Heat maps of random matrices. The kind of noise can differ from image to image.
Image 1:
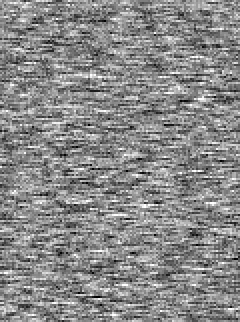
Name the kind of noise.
streaked along the rows
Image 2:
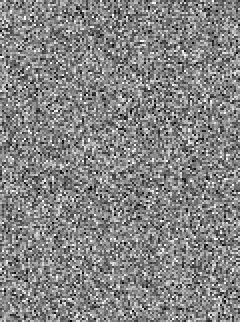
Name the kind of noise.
independent entries
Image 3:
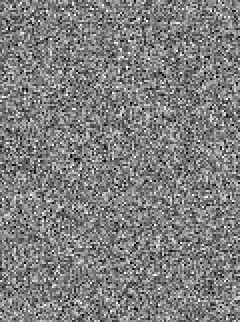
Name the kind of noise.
independent entries
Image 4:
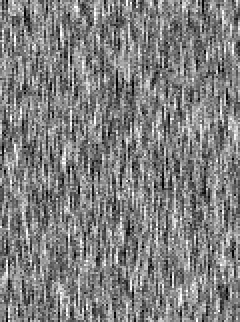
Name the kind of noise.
streaked along the columns
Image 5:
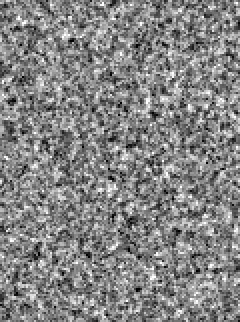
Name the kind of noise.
blotchy
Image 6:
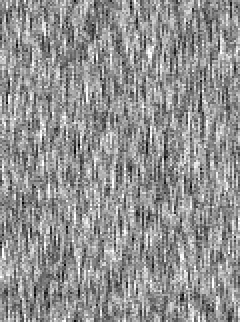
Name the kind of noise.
streaked along the columns
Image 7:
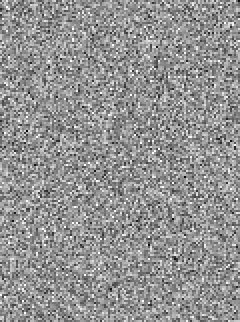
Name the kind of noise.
independent entries
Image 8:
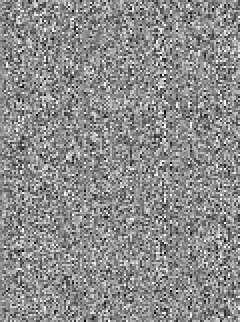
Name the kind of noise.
columns of uneven size
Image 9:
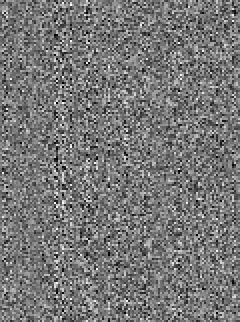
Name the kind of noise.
columns of uneven size
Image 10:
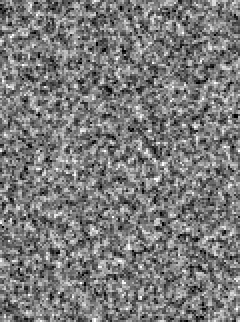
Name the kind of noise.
blotchy
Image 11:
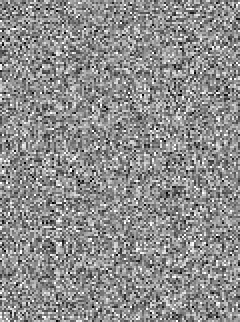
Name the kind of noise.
low rank plus noise
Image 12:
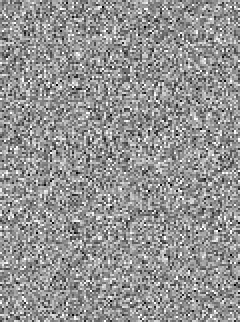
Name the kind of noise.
low rank plus noise
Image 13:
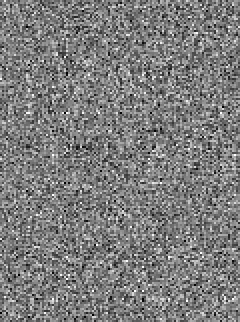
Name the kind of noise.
low rank plus noise
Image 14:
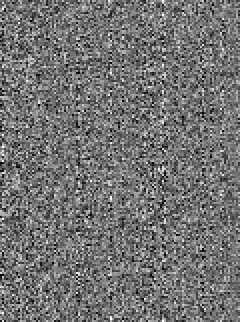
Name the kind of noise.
columns of uneven size
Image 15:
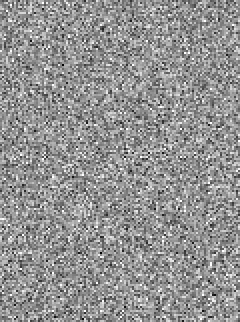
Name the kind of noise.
low rank plus noise
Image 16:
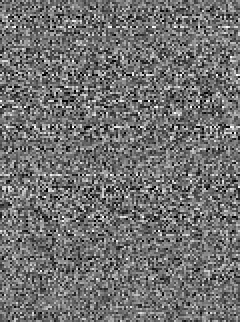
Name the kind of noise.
rows of uneven size
